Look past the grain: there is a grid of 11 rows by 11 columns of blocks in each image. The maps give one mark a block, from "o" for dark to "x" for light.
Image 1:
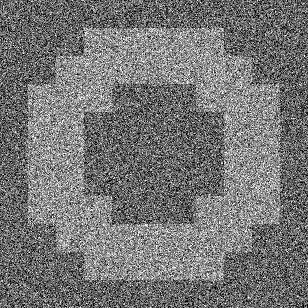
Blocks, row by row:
o o o o o o o o o o o
o o o x x x x x o o o
o o x x x x x x x o o
o x x x o o o x x x o
o x x o o o o o x x o
o x x o o o o o x x o
o x x o o o o o x x o
o x x x o o o x x x o
o o x x x x x x x o o
o o o x x x x x o o o
o o o o o o o o o o o
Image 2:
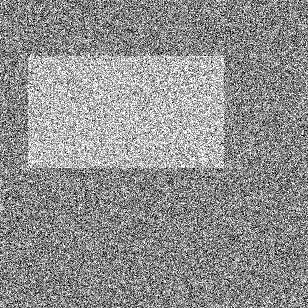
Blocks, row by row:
o o o o o o o o o o o
o o o o o o o o o o o
o x x x x x x x o o o
o x x x x x x x o o o
o x x x x x x x o o o
o x x x x x x x o o o
o o o o o o o o o o o
o o o o o o o o o o o
o o o o o o o o o o o
o o o o o o o o o o o
o o o o o o o o o o o
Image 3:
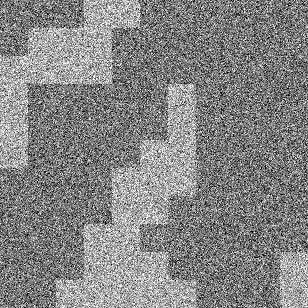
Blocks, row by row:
o o o x x o o o o o o
o x x x o o o o o o o
x x x x o o o o o o o
x o o o o o x o o o o
x o o o o o x o o o o
x o o o o x x o o o o
o o o o x x x o o o o
o o o o x x o o o o o
o o o x x o o o o o o
o o o x x x o o o o x
o o x x x x x o o o x
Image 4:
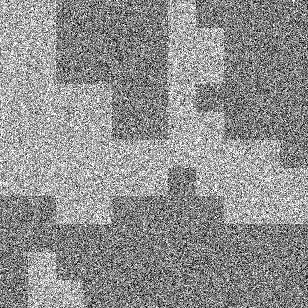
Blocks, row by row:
x x o o o o x o o o o
x x o o o o x x o o o
x x o o o o x x o o o
x x x x o o x o o o o
x x x x o o x x o o o
x x x x x x x x x x o
x x x x x x o x x x x
o o x x o o o o x x x
o o o o o o o o o o o
o x o o o o o o o o o
o x x o o o o o o o o
